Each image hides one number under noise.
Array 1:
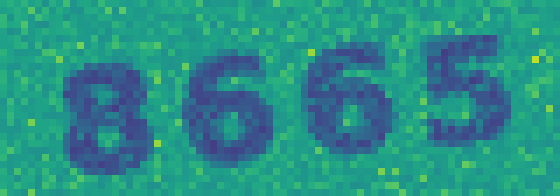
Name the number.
8665
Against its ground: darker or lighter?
darker
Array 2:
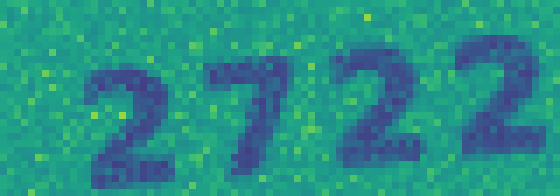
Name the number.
2722
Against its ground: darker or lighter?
darker
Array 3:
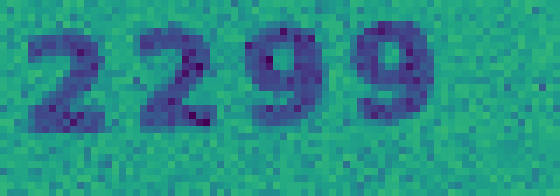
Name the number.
2299
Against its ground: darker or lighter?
darker
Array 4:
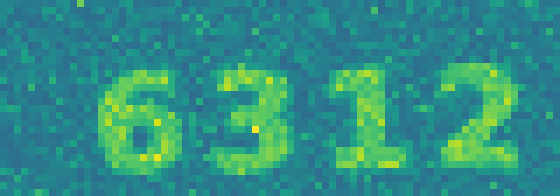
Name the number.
6312
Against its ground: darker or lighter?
lighter
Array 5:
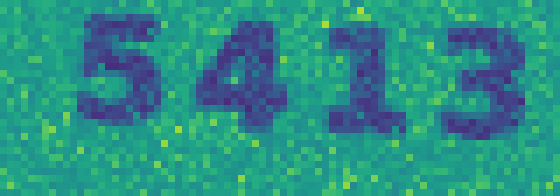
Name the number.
5413
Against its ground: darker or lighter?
darker
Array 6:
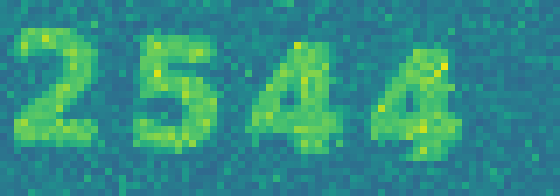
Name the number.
2544
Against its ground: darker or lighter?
lighter
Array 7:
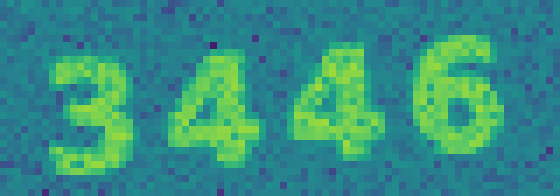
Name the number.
3446
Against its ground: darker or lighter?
lighter
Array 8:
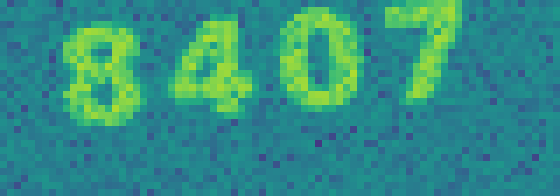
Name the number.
8407
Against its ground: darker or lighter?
lighter
